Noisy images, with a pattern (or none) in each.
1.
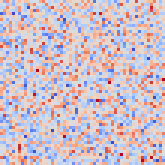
only noise
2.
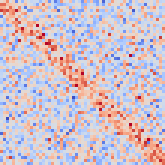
a diagonal band
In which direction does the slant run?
top left to bottom right
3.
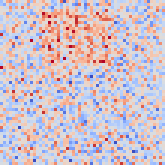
one block
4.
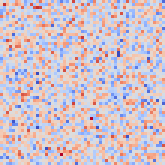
only noise
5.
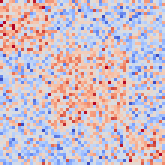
blocks along the diagonal
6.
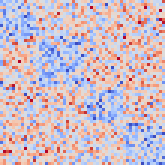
blocks along the diagonal
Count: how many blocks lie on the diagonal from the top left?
4
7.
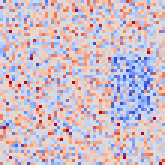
one block
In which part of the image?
middle right
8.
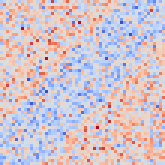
a diagonal band
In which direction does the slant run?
bottom left to top right
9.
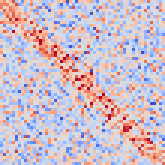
a diagonal band
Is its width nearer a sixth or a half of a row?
a sixth
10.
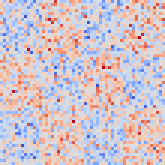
a checkerboard
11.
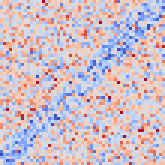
a diagonal band
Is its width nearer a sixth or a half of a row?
a sixth
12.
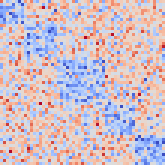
blocks along the diagonal
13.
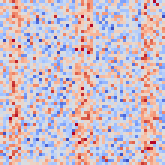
bands of columns
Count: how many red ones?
3
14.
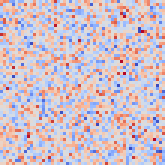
only noise
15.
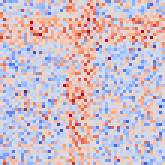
bands of rows crossing bands of columns
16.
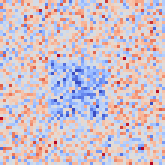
one block
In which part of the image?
centre
